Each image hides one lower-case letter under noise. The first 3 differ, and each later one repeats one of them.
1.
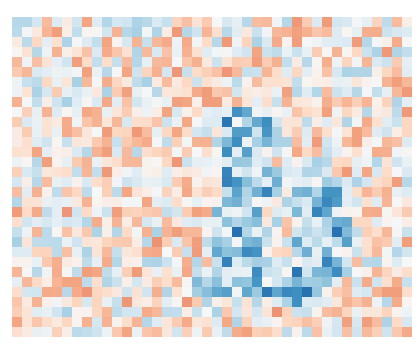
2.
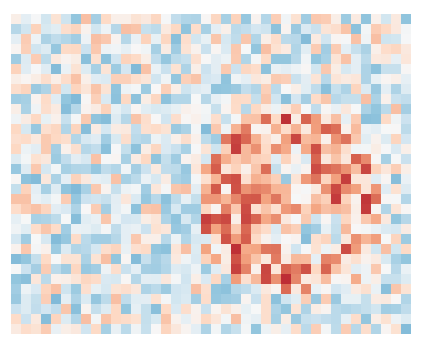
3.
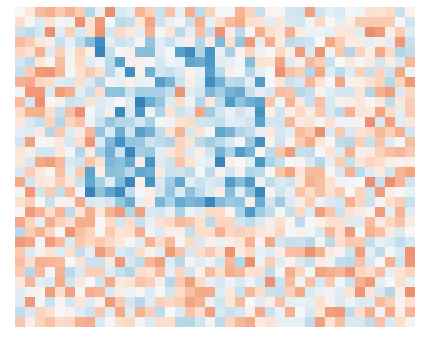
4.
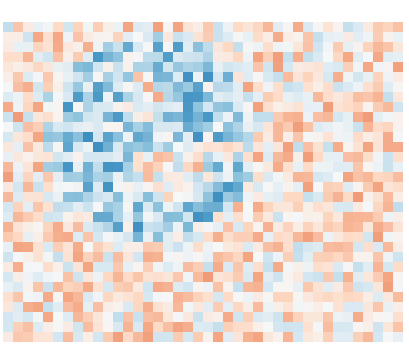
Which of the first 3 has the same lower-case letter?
2
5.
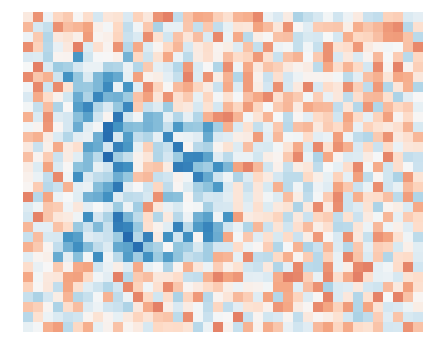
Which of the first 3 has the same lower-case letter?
1
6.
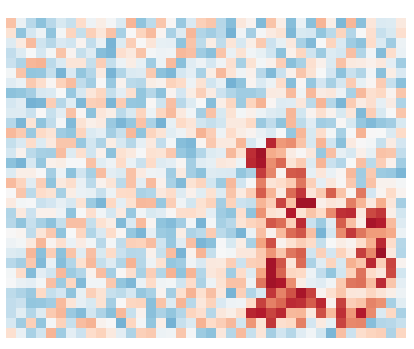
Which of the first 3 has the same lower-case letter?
1
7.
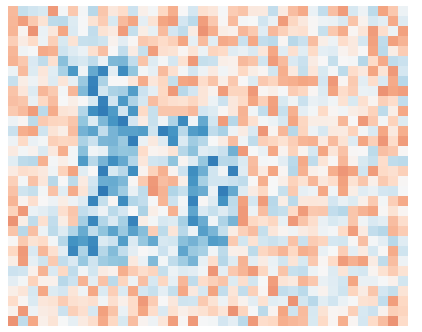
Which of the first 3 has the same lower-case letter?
1
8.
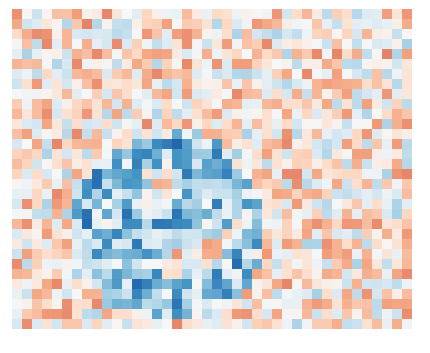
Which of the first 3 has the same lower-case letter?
2
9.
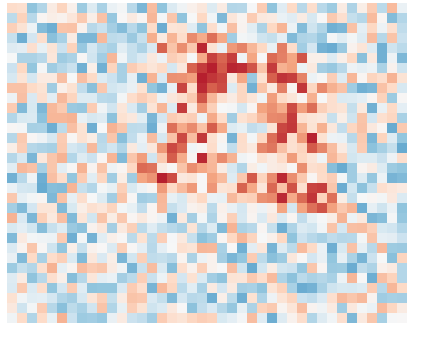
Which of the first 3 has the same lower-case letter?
3
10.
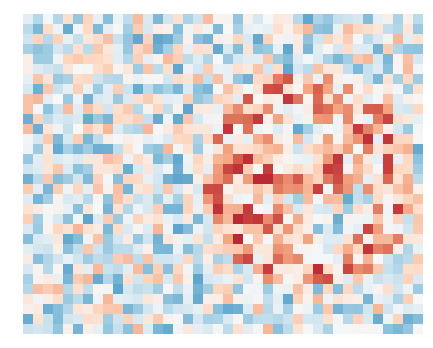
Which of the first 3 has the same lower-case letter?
2
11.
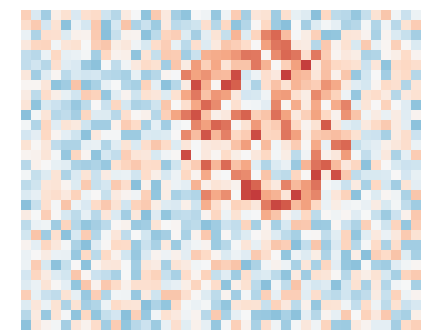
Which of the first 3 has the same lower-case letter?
2
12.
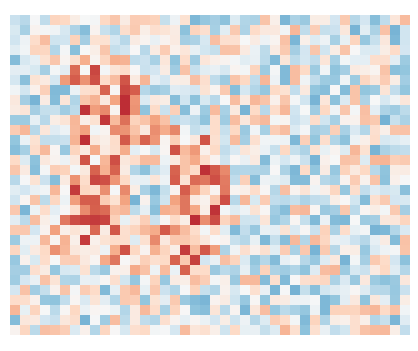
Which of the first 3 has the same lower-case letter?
1
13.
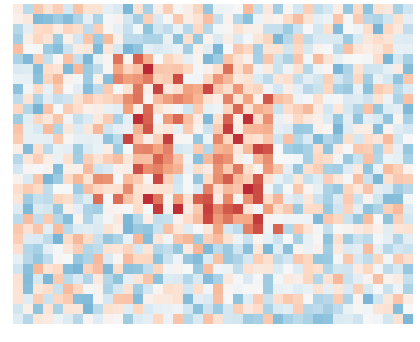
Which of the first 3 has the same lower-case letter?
3
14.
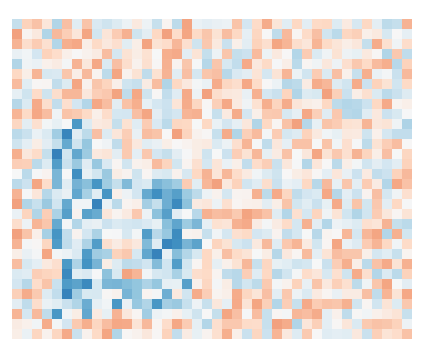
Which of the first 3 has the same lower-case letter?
1
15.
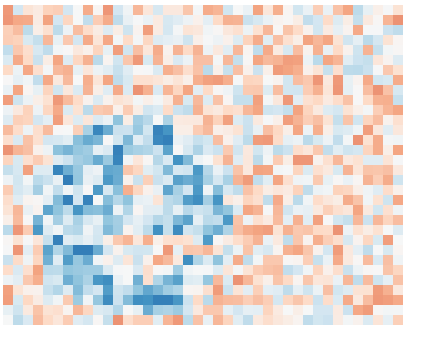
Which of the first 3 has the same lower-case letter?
2
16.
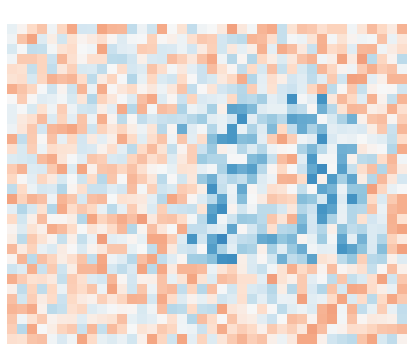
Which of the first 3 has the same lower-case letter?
3
